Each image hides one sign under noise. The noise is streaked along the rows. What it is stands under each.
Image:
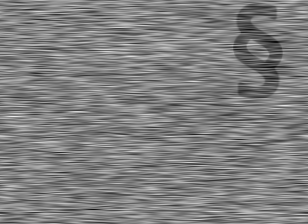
section sign
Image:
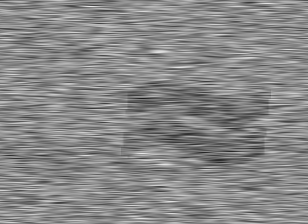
approximately sign
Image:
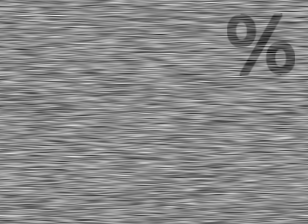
percent sign
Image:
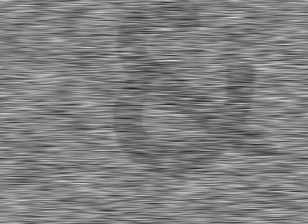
ampersand
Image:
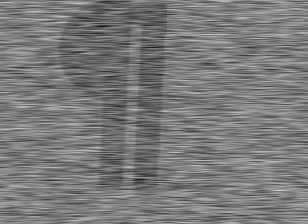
pilcrow
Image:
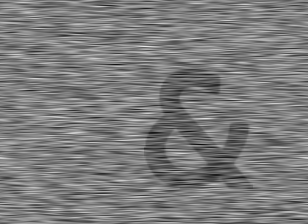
ampersand
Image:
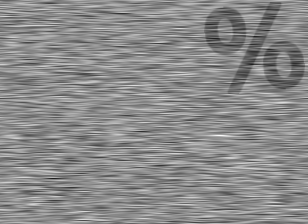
percent sign
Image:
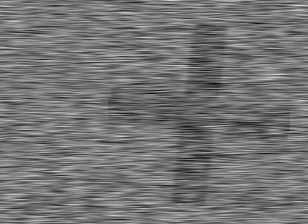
plus sign
